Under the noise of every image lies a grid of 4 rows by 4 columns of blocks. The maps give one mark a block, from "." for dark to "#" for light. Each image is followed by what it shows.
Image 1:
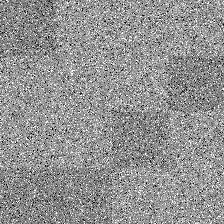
. # # #
# # # .
# # . #
. . # #
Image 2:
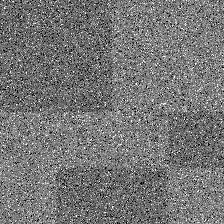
. . # #
. . # #
# # # .
# . . #
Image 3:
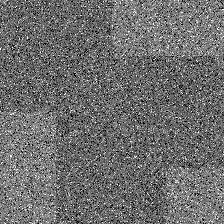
. . # #
. . . .
# . . .
# . . #
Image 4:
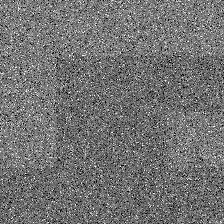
# # # #
# . . .
# . . #
. . . .
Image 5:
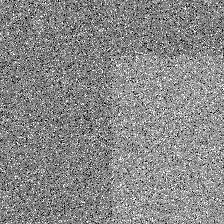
. . . .
. . # #
. . # #
. . # #
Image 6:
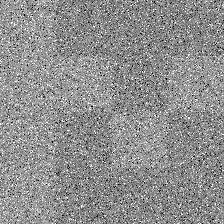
# . . .
# # . #
# . # .
# . . .
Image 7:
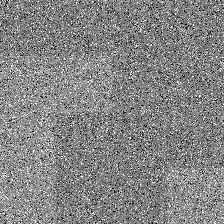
. . . .
# # . .
# . . .
# . . #
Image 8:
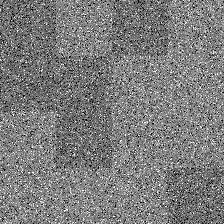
. # . #
. . # #
# . # #
# # # .
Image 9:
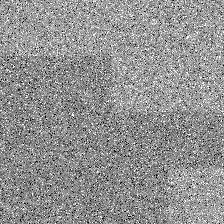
# # # #
. . # #
. . . .
. . . #
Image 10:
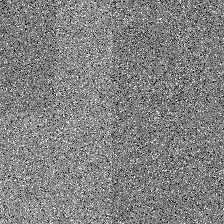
. # . .
. # . .
# # . .
# # . .
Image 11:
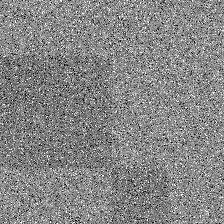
# # # #
. . # #
. . # #
# # . #
